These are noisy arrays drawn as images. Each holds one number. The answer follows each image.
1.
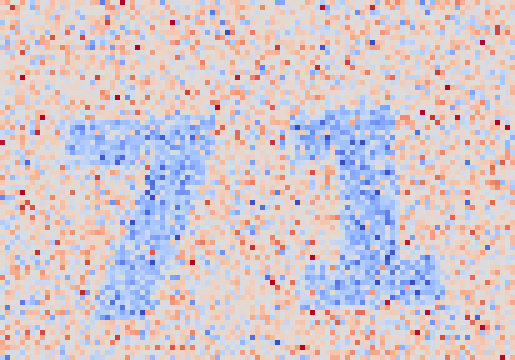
71
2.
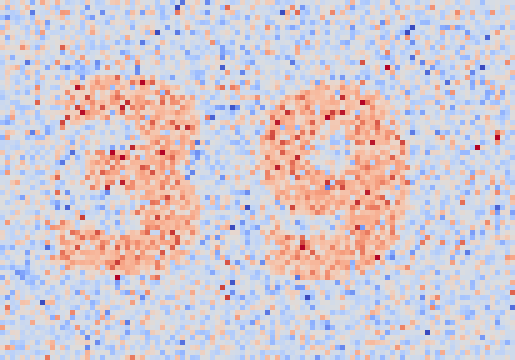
39
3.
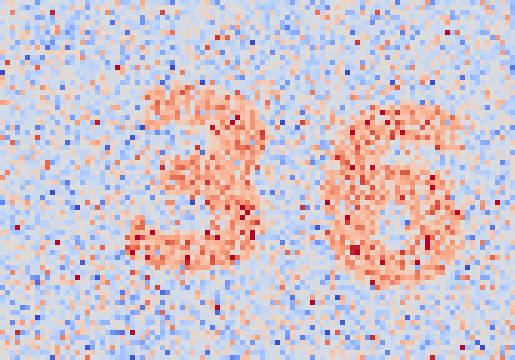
36
